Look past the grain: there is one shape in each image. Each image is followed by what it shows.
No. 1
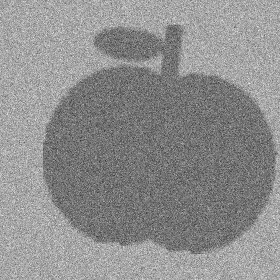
dark apple
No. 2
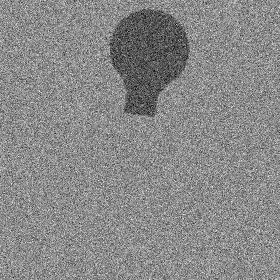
dark light bulb, top middle
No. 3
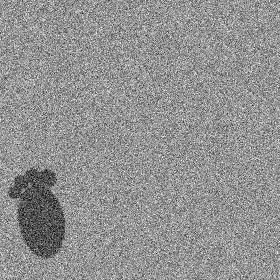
dark footprint, bottom left
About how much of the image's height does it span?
a third
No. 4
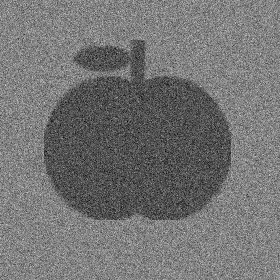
dark apple
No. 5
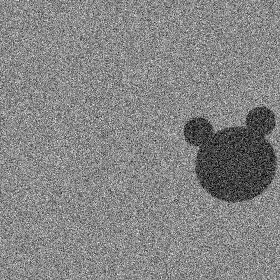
dark bear's head, middle right
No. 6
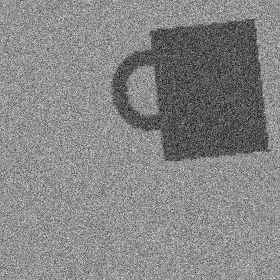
dark cup
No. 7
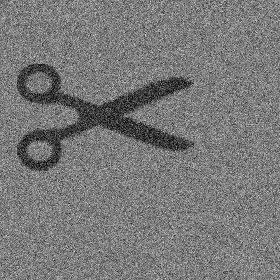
dark pair of scissors
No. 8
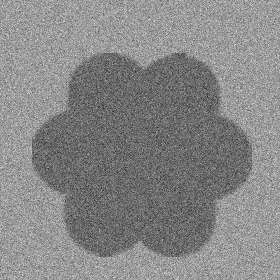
dark flower
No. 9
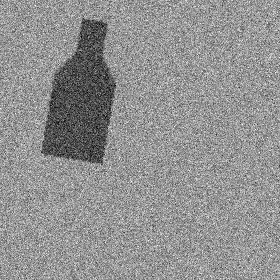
dark bottle
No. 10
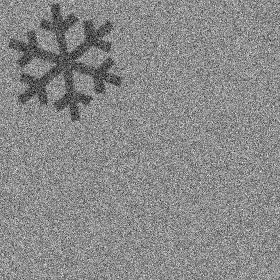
dark snowflake, top left
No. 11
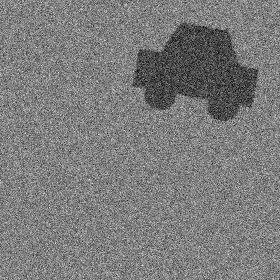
dark car
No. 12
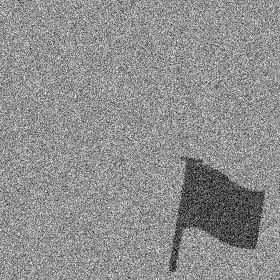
dark flag, bottom right
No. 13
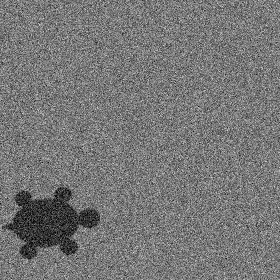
dark turtle, bottom left
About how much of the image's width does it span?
a third
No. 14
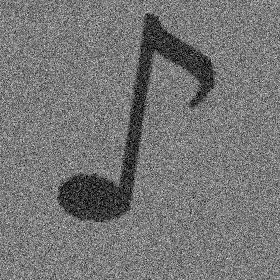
dark musical note
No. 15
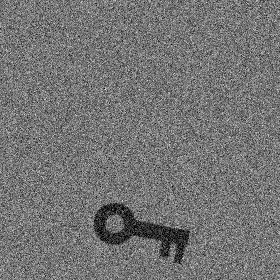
dark key, bottom middle
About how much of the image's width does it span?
a third
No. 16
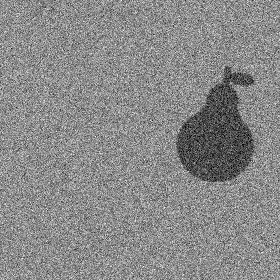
dark pear, middle right
